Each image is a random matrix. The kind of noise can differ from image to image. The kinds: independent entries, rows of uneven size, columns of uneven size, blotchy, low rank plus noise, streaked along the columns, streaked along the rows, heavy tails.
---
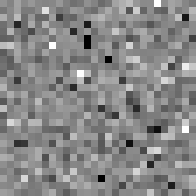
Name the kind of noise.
heavy tails
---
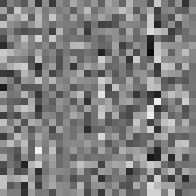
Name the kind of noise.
columns of uneven size
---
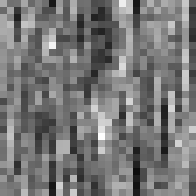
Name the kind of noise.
streaked along the columns
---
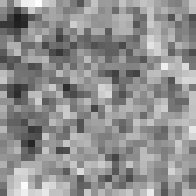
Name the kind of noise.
blotchy
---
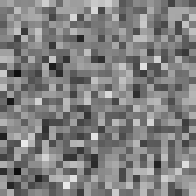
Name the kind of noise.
independent entries
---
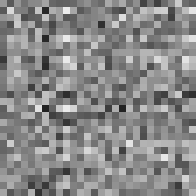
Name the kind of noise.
low rank plus noise
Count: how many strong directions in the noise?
one
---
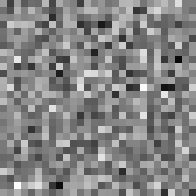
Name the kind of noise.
low rank plus noise
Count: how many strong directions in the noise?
five to eight
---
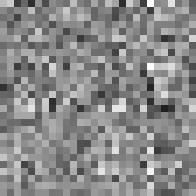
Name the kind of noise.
low rank plus noise
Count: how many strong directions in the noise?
two
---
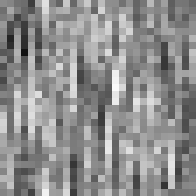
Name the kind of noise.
streaked along the columns
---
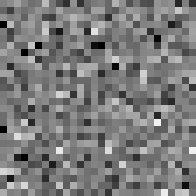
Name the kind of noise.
heavy tails
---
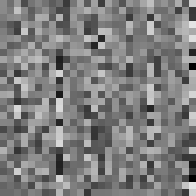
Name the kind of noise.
columns of uneven size
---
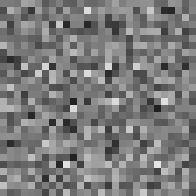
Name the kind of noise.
low rank plus noise
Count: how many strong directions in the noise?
five to eight
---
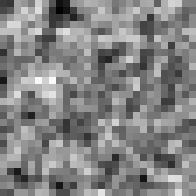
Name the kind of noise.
blotchy
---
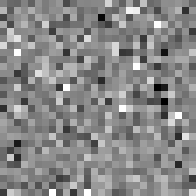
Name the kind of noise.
heavy tails
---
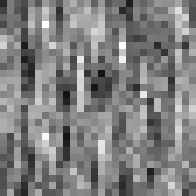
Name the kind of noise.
streaked along the columns
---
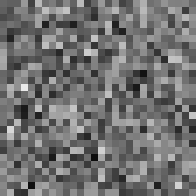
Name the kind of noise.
independent entries
